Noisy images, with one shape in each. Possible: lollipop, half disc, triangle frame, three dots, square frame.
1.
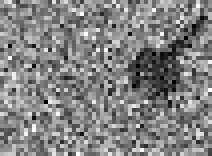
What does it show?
dark lollipop
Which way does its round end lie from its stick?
down and left
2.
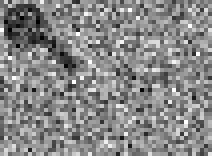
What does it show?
dark lollipop, top left
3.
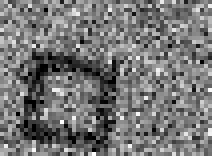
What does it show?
dark square frame
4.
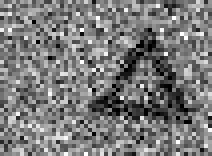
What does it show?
dark triangle frame
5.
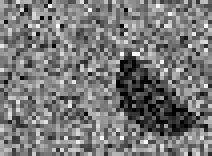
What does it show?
dark half disc
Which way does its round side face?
down and left
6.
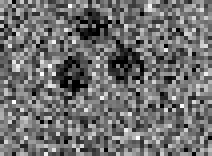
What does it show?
dark three dots
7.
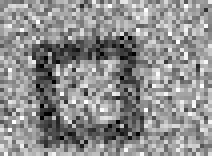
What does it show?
dark square frame
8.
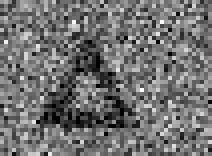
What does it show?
dark triangle frame
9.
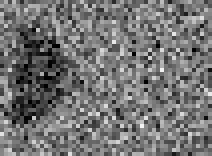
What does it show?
dark half disc
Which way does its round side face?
right
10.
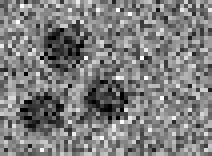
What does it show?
dark three dots
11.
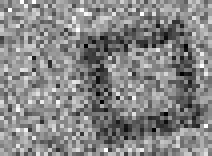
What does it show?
dark square frame
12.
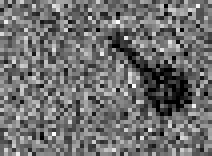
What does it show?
dark lollipop
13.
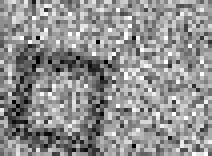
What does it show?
dark square frame
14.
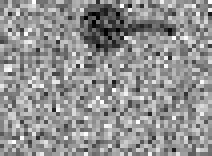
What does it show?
dark lollipop
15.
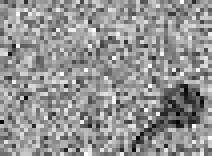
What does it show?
dark lollipop, bottom right
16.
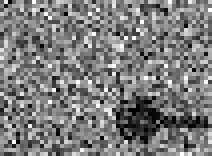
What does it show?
dark lollipop, bottom right
